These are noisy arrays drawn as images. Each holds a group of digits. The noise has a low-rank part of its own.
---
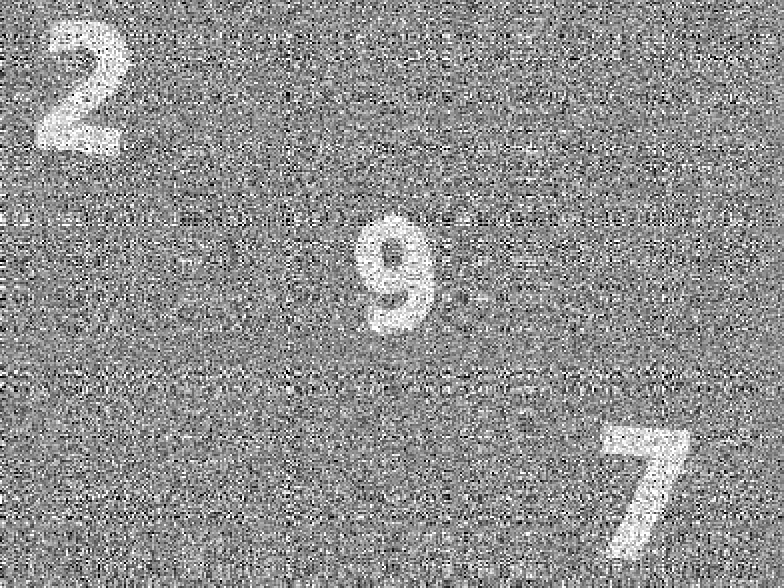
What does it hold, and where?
top left: 2; centre: 9; bottom right: 7
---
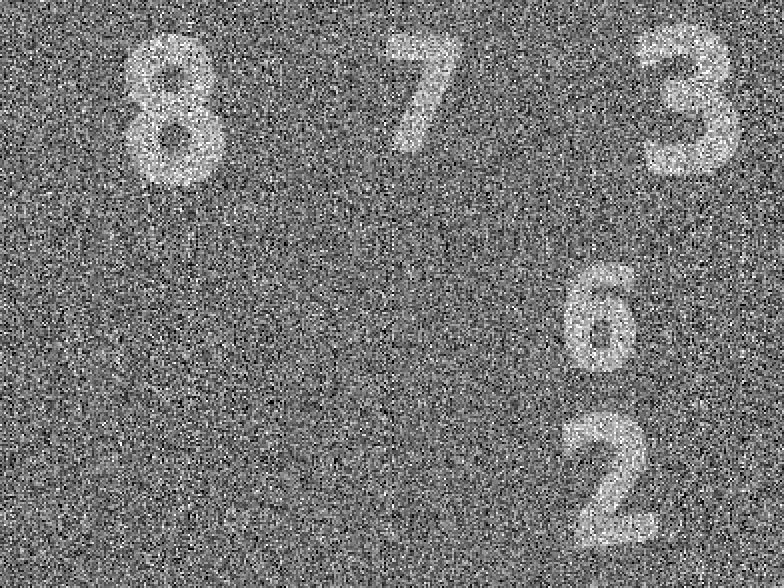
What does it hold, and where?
top left: 8; top middle: 7; top right: 3; middle right: 6; bottom right: 2
